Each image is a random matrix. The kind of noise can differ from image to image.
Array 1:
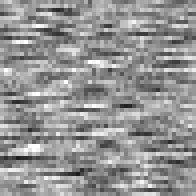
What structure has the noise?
streaked along the rows
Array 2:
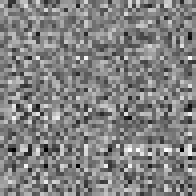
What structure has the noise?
low rank plus noise
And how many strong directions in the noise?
two
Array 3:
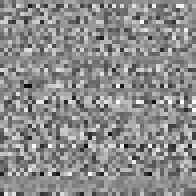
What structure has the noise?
rows of uneven size
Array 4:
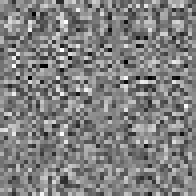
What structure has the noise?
low rank plus noise
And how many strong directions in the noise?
two
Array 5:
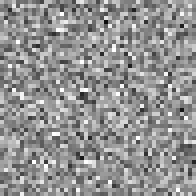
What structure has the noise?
independent entries
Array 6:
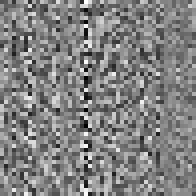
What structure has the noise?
columns of uneven size
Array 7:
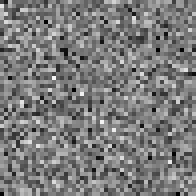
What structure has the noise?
independent entries
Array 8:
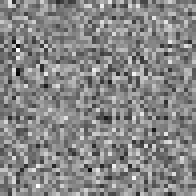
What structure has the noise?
low rank plus noise
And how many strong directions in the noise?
three or four
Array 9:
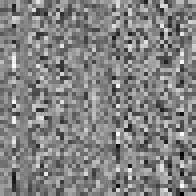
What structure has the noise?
columns of uneven size
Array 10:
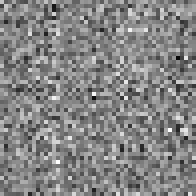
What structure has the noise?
low rank plus noise
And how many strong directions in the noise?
five to eight
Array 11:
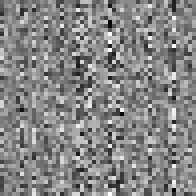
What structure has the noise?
columns of uneven size
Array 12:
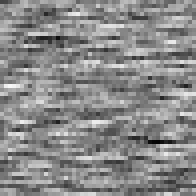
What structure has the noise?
streaked along the rows
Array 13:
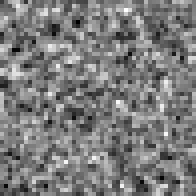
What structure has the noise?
blotchy
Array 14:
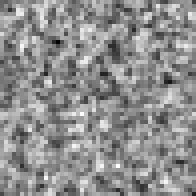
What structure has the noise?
blotchy
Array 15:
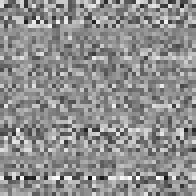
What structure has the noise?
rows of uneven size
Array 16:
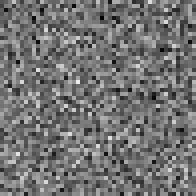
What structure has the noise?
independent entries
